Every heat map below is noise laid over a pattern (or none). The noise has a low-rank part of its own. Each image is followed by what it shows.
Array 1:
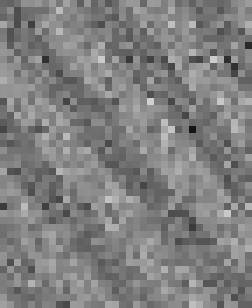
diagonal stripes
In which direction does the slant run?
top left to bottom right
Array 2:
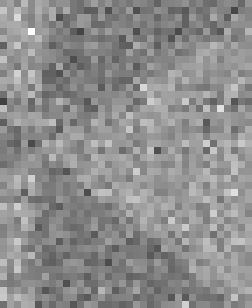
spokes from one point
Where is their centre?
middle left
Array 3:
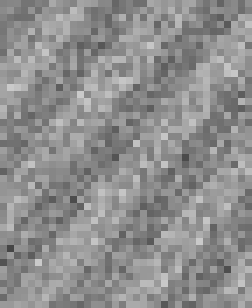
diagonal stripes
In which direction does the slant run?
bottom left to top right
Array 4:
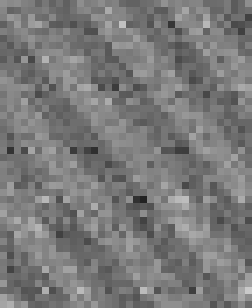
diagonal stripes
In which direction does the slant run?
top left to bottom right
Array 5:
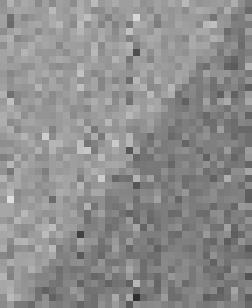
a sharp edge
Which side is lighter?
top left
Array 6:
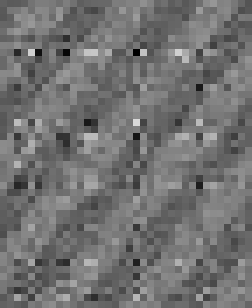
diagonal stripes
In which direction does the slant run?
bottom left to top right
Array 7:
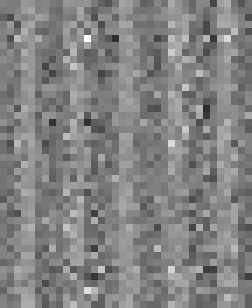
vertical stripes
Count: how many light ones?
5
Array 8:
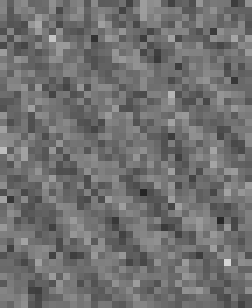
diagonal stripes
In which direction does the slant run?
top left to bottom right
